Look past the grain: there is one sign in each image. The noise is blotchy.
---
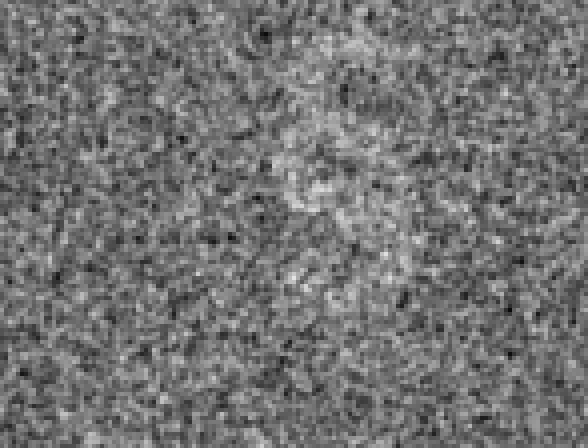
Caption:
light section sign
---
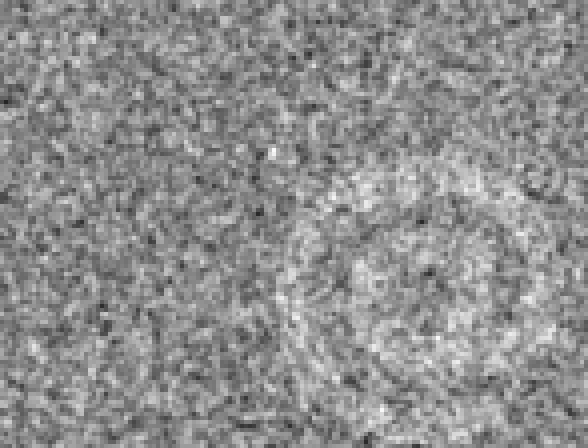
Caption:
light at sign
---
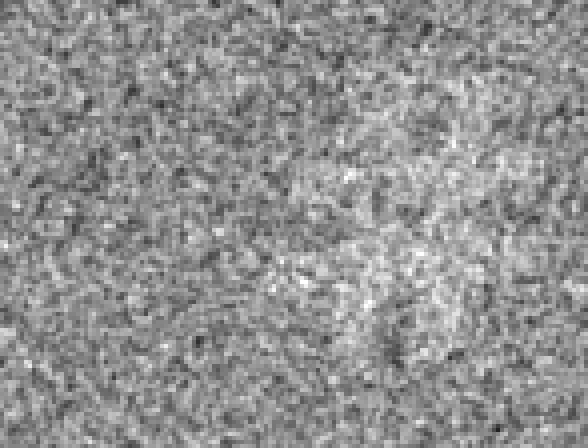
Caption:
light hash sign
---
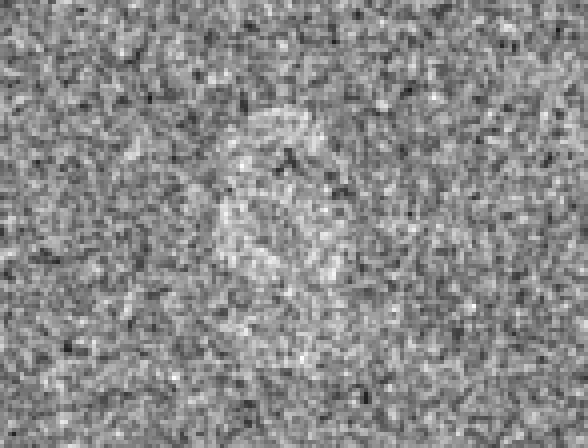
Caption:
light section sign
